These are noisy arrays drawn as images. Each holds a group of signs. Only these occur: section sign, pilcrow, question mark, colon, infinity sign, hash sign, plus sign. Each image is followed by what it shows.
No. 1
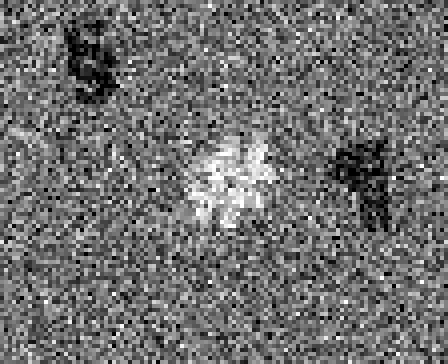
top left: dark section sign; centre: light hash sign; middle right: dark pilcrow
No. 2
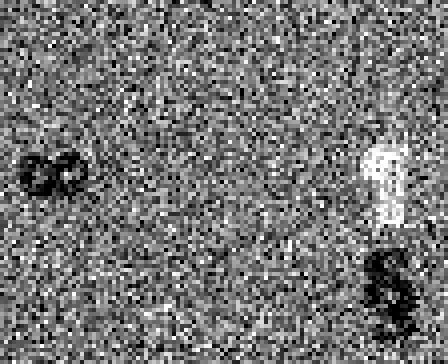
middle left: dark infinity sign; middle right: light pilcrow; bottom right: dark section sign
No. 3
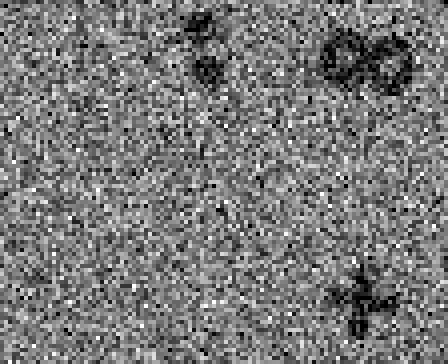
top middle: dark colon; top right: dark infinity sign; bottom right: dark plus sign
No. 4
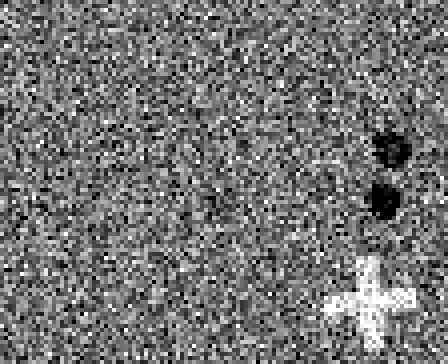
middle right: dark colon; bottom right: light plus sign
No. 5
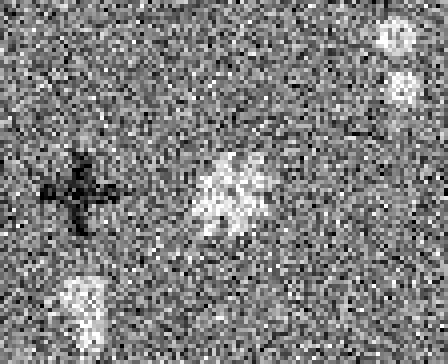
top right: light colon; middle left: dark plus sign; centre: light hash sign; bottom left: light pilcrow
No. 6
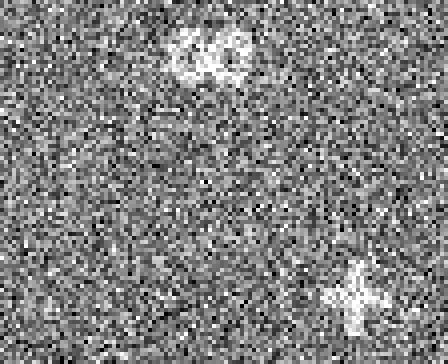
top middle: light infinity sign; bottom right: light plus sign
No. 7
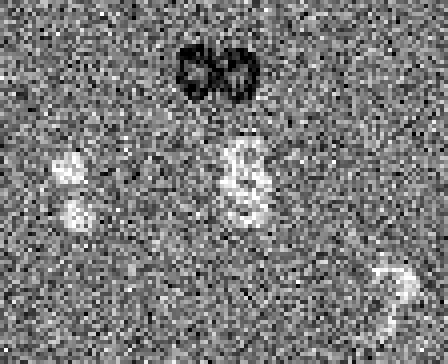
top middle: dark infinity sign; middle left: light colon; centre: light section sign; bottom right: light question mark
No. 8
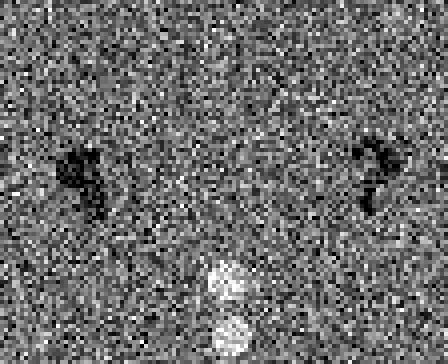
middle left: dark pilcrow; middle right: dark question mark; bottom middle: light colon
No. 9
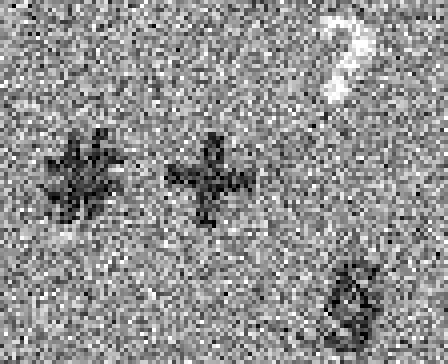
top right: light question mark; middle left: dark hash sign; centre: dark plus sign; bottom right: dark section sign
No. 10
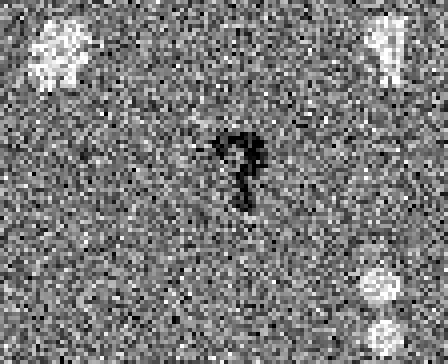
top left: light hash sign; top right: light pilcrow; centre: dark question mark; bottom right: light colon
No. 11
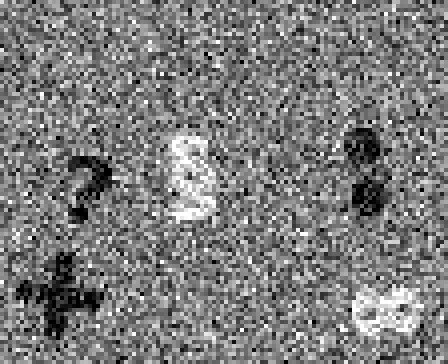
middle left: dark question mark; centre: light section sign; middle right: dark colon; bottom left: dark plus sign; bottom right: light infinity sign
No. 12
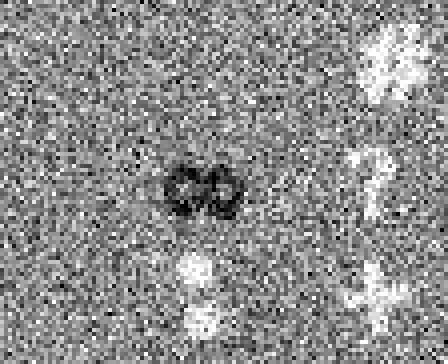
top right: light hash sign; centre: dark infinity sign; middle right: light question mark; bottom middle: light colon; bottom right: light plus sign
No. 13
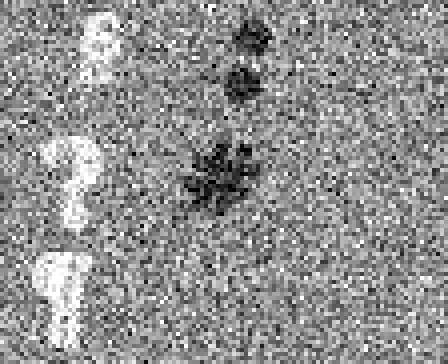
top left: light section sign; top middle: dark colon; middle left: light question mark; centre: dark hash sign; bottom left: light pilcrow
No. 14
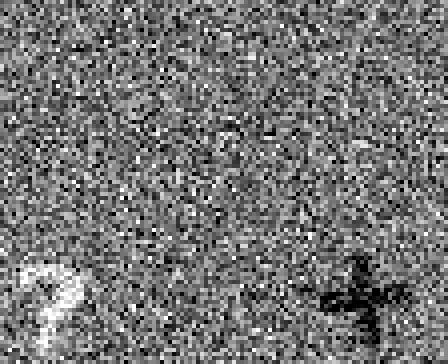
bottom left: light question mark; bottom right: dark plus sign
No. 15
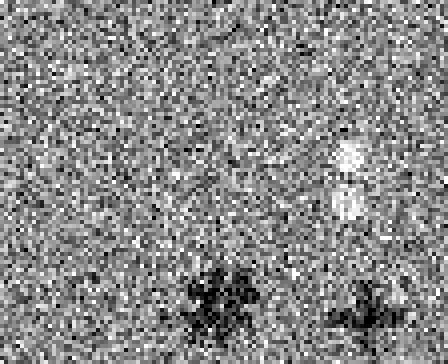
middle right: light colon; bottom middle: dark hash sign; bottom right: dark plus sign
